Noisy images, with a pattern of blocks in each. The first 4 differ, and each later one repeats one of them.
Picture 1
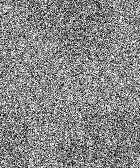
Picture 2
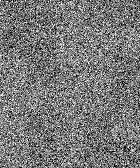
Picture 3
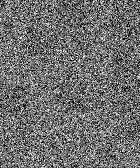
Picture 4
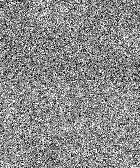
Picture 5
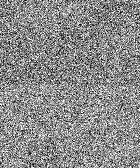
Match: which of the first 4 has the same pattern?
4
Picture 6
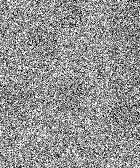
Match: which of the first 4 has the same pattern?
3
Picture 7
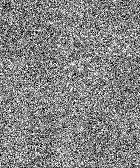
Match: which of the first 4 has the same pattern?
2
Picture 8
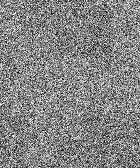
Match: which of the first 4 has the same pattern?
1
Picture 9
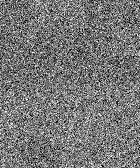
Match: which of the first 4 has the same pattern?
4
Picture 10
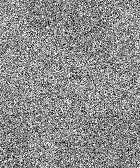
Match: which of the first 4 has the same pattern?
1
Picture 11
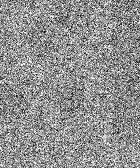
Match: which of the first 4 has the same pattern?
3
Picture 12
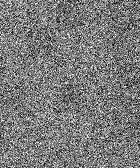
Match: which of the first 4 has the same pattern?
3
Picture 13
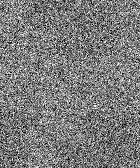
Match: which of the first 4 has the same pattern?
1
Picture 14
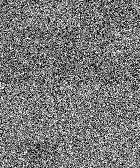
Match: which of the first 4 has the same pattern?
4
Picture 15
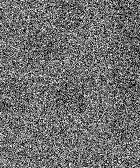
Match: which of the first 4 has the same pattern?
3
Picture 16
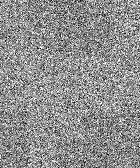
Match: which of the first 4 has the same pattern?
1
